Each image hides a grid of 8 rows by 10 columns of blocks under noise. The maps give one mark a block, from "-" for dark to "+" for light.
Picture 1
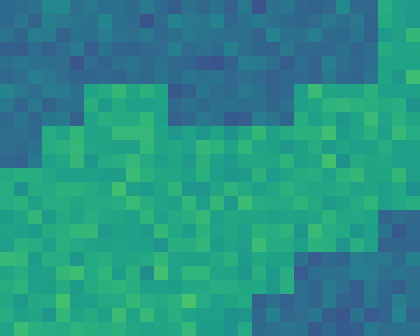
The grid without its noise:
---------+
---------+
--++---+++
-+++++++++
++++++++++
+++++++++-
+++++++---
++++++----
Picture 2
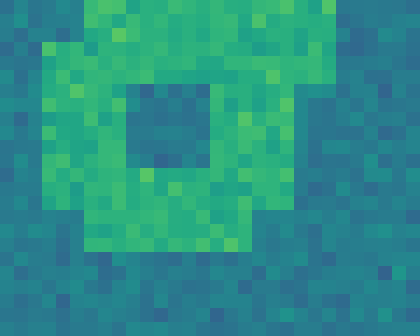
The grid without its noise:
--++++++--
-+++++++--
-++--++---
-++--++---
-++++++---
--++++----
----------
----------
